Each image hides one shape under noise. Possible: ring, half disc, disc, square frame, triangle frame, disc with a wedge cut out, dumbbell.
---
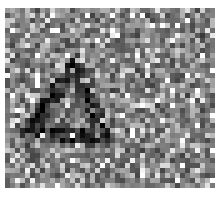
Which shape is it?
triangle frame
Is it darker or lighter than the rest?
darker
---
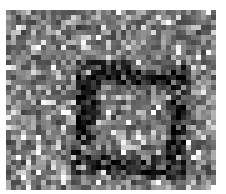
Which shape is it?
square frame
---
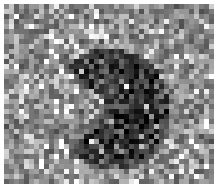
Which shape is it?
disc with a wedge cut out
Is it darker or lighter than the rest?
darker
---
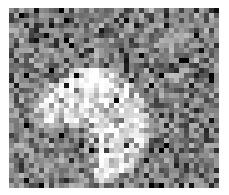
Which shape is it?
disc with a wedge cut out
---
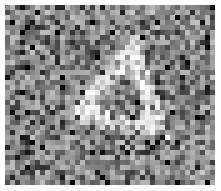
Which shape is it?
triangle frame
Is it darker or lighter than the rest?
lighter
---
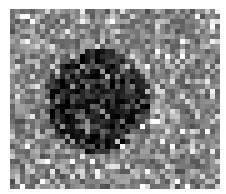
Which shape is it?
disc
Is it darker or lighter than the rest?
darker
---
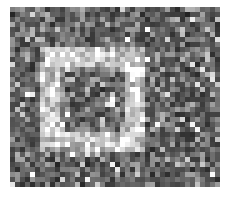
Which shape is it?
square frame
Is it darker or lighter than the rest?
lighter
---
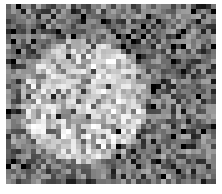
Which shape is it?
disc
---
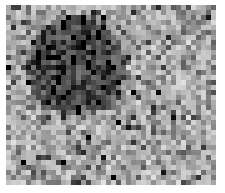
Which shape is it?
disc
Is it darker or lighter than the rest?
darker
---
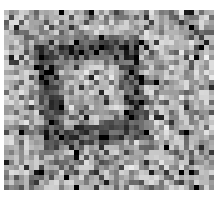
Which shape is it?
square frame
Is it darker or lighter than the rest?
darker
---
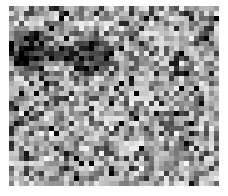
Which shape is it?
dumbbell
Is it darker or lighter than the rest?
darker
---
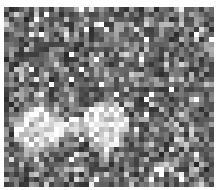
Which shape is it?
dumbbell
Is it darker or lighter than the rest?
lighter
